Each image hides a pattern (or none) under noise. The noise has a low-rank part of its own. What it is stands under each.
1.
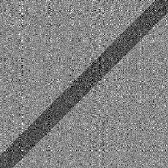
a diagonal band
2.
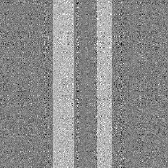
bands of columns
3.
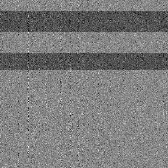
bands of rows
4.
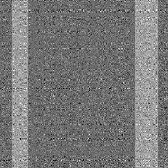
bands of columns
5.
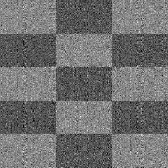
a checkerboard
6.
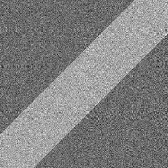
a diagonal band
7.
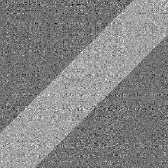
a diagonal band
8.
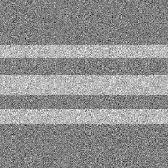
bands of rows
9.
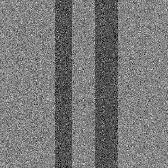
bands of columns
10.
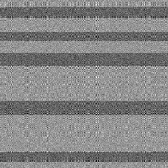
bands of rows
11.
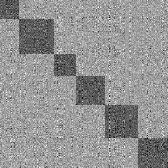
blocks along the diagonal
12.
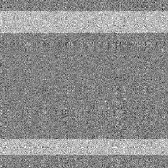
bands of rows
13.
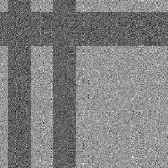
bands of rows crossing bands of columns
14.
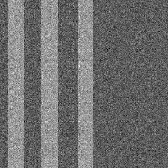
bands of columns
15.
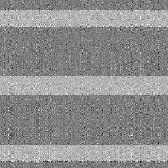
bands of rows
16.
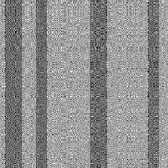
bands of columns
